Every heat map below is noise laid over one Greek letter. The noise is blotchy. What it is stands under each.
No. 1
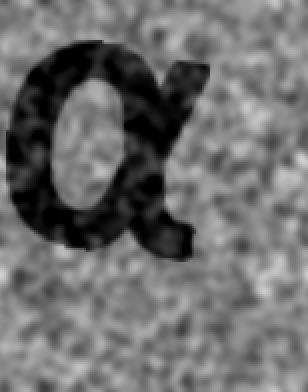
alpha
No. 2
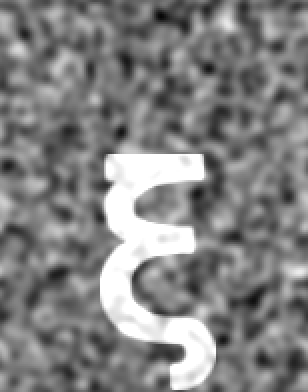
xi
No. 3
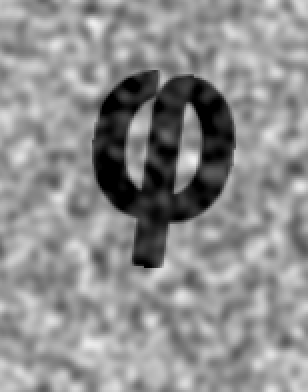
phi
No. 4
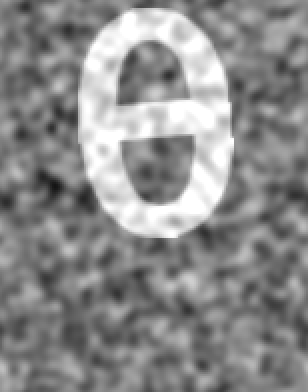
theta
